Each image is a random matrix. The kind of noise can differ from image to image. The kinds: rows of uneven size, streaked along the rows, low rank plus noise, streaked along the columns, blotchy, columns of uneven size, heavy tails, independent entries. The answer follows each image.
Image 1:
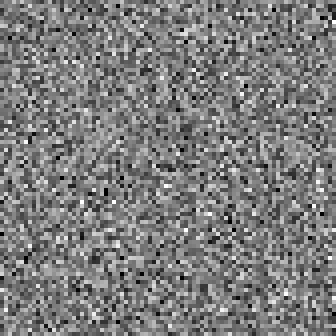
independent entries
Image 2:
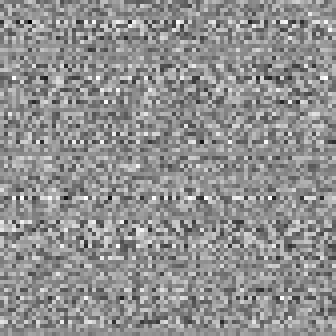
rows of uneven size
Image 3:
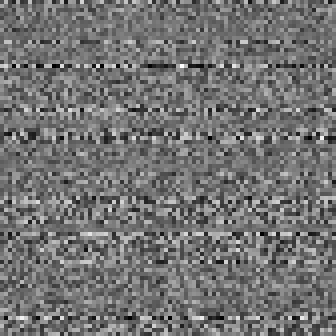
rows of uneven size
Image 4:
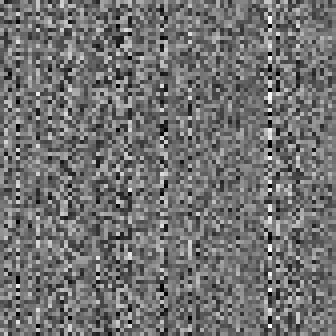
columns of uneven size
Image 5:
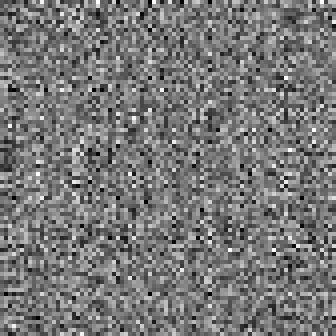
low rank plus noise
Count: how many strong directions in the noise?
five to eight
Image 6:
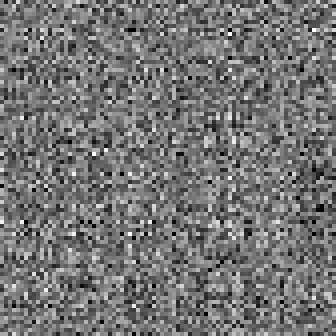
low rank plus noise
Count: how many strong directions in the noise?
five to eight
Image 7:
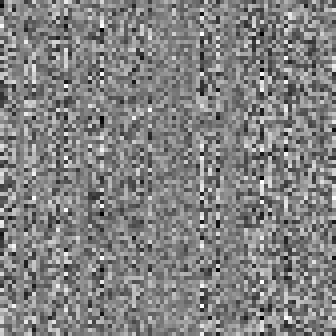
columns of uneven size
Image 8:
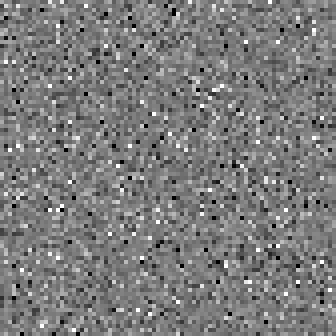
heavy tails
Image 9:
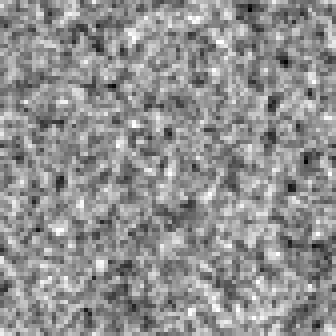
blotchy
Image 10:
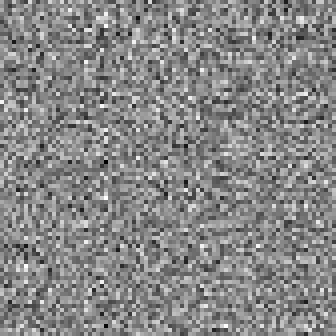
low rank plus noise
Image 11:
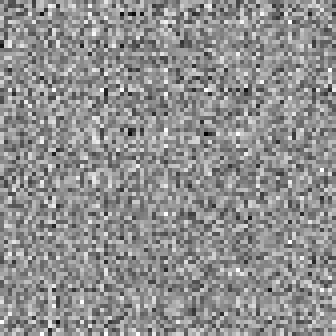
low rank plus noise
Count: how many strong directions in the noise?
five to eight
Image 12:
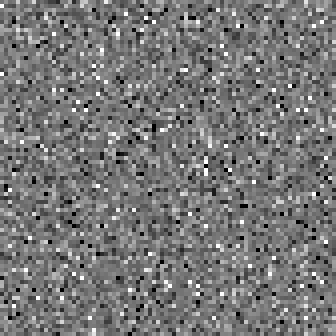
heavy tails
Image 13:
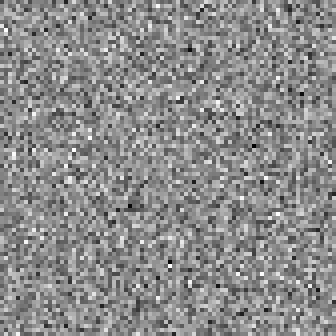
independent entries
